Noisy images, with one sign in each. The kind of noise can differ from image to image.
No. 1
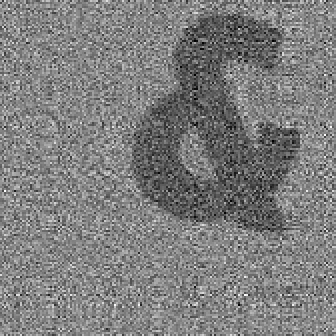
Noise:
low rank plus noise
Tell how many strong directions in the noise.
five to eight
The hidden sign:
ampersand
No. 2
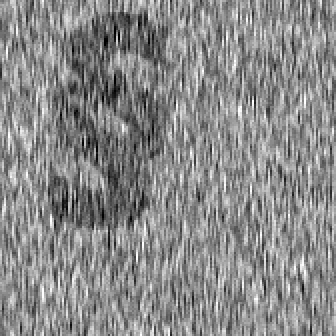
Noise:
streaked along the columns
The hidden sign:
section sign
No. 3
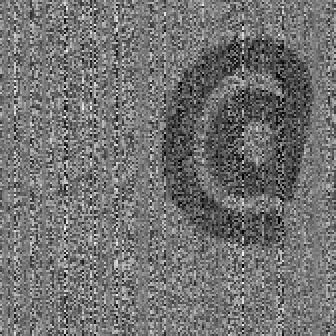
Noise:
columns of uneven size
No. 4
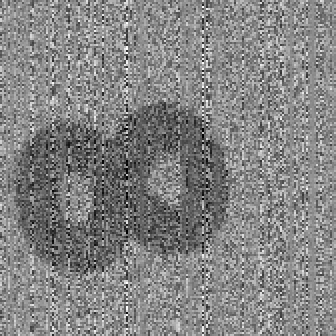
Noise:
columns of uneven size
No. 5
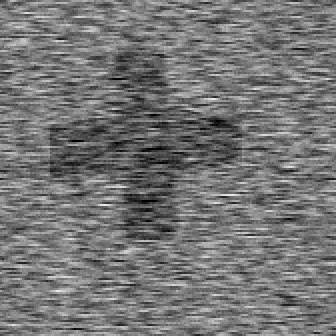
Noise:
streaked along the rows
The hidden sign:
plus sign
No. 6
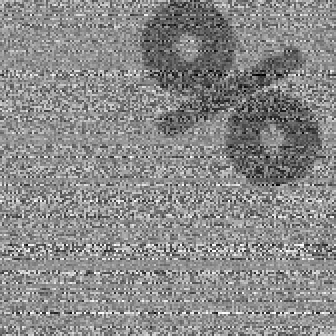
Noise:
rows of uneven size
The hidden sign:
percent sign
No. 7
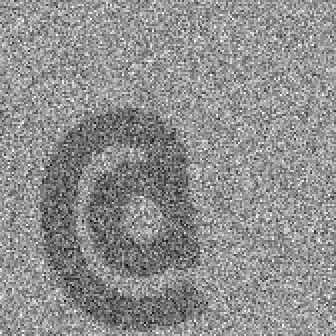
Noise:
independent entries
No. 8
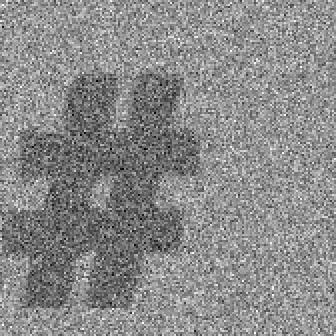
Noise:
independent entries
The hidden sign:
hash sign
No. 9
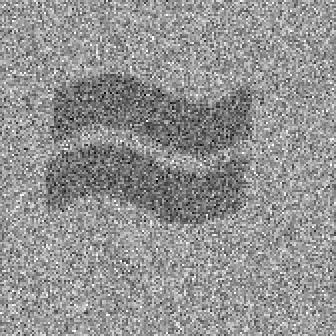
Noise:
independent entries
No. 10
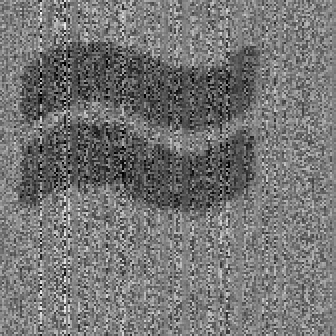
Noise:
columns of uneven size
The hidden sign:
approximately sign
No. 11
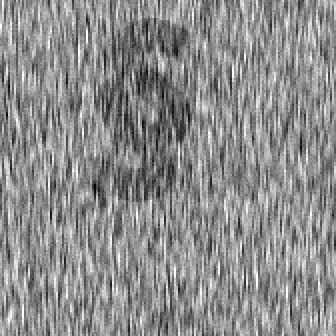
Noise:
streaked along the columns
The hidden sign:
section sign
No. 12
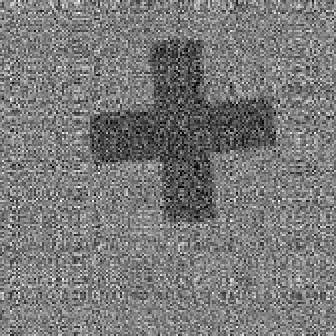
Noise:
low rank plus noise
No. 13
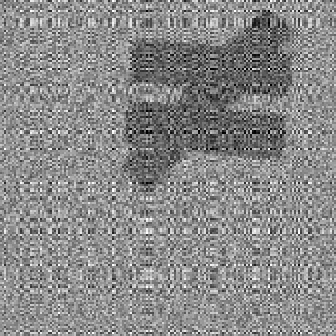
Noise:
low rank plus noise
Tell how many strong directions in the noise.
one
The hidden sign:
not-equal sign
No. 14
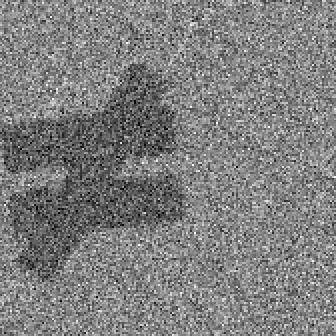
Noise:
independent entries
